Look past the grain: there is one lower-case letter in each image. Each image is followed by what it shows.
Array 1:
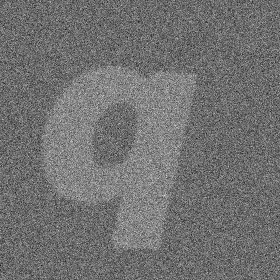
q
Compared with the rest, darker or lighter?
lighter
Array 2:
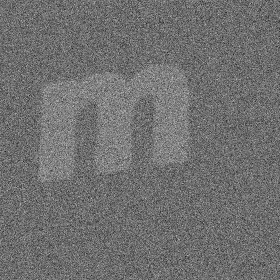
m
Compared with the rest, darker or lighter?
lighter
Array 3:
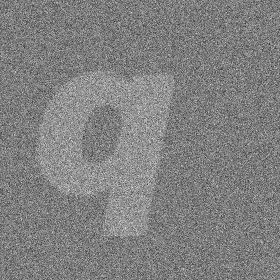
q
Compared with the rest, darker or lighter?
lighter
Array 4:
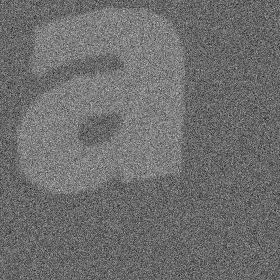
a
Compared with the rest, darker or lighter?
lighter
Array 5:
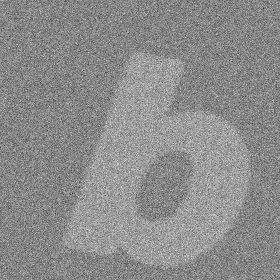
b
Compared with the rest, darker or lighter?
lighter
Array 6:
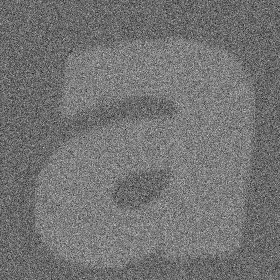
a
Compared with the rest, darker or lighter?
lighter
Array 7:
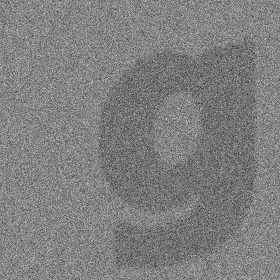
g
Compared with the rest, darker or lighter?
darker
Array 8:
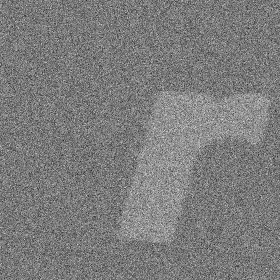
r
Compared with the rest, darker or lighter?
lighter
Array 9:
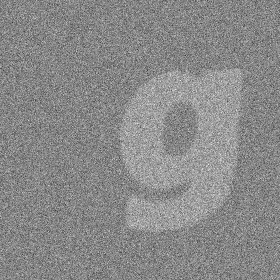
g
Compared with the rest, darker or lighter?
lighter
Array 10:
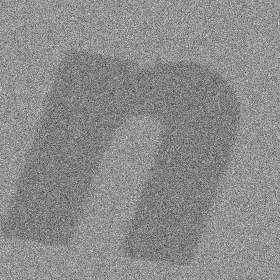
n
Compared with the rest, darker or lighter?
darker
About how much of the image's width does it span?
nearly all
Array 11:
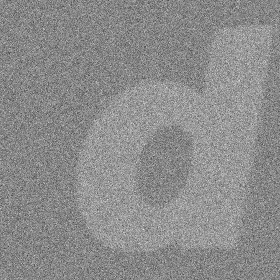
d
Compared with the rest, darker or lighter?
lighter
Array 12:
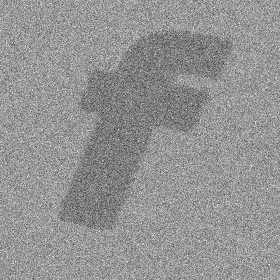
f
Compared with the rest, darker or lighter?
darker
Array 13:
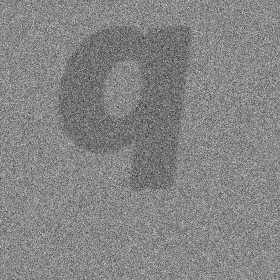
q
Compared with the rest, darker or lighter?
darker
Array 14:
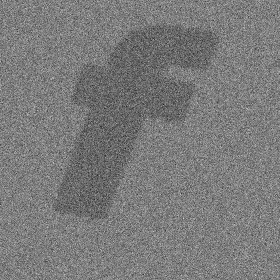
f
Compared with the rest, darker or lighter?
darker
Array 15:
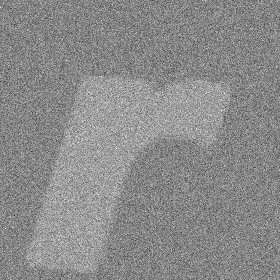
r
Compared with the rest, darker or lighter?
lighter
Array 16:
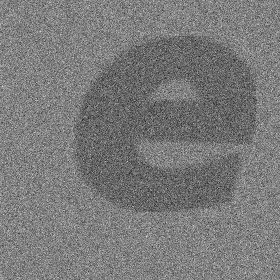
e
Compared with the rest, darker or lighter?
darker
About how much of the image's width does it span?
two thirds
